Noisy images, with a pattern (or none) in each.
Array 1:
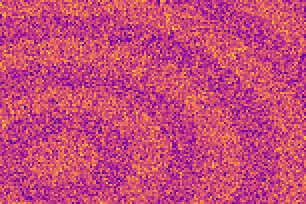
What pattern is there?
rings round one point
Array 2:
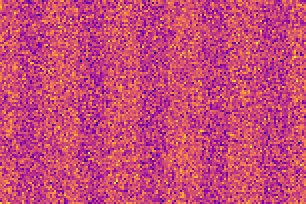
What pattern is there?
vertical stripes
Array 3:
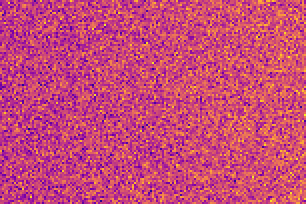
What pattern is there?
a smooth slope
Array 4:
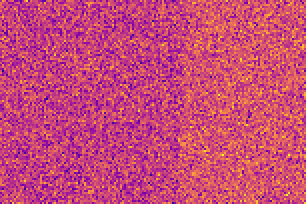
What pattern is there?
a sharp edge
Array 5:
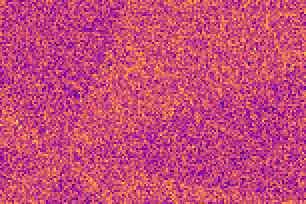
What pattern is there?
spokes from one point
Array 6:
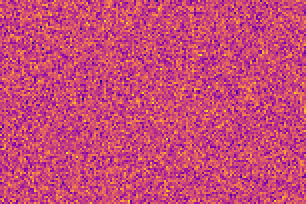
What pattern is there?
only noise
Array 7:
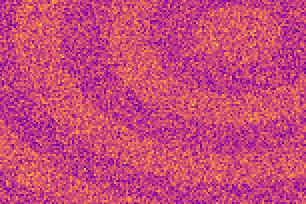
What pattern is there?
rings round one point
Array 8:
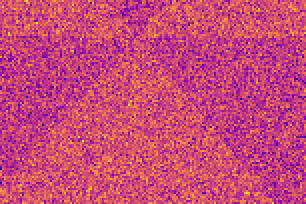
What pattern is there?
spokes from one point
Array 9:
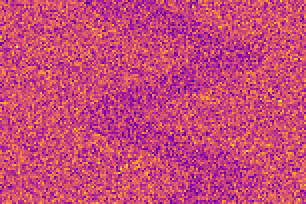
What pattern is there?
a wavy band
